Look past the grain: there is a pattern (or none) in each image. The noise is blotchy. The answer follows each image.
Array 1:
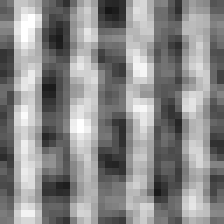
vertical stripes
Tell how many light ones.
4
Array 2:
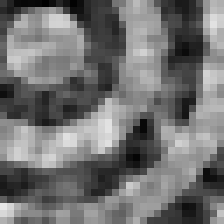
rings round one point
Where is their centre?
top left
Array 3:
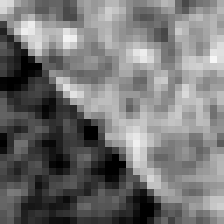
a sharp edge
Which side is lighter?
top right
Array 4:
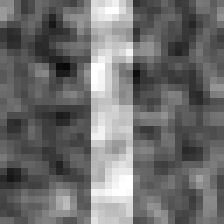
one vertical stripe
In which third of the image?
middle
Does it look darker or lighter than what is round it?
lighter
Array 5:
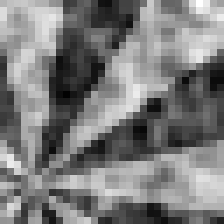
spokes from one point
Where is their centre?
bottom left
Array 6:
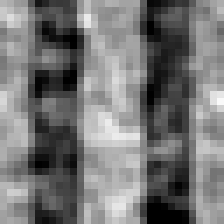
vertical stripes
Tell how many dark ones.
2
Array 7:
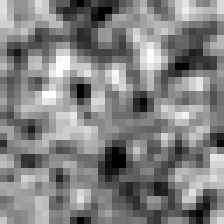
only noise
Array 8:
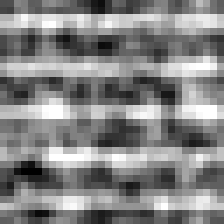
horizontal stripes
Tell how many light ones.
5
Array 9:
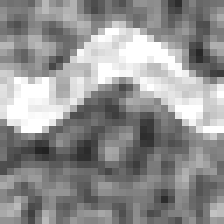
a wavy band
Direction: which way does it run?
left to right
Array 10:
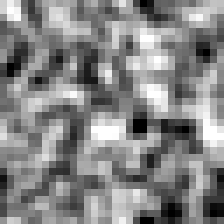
only noise
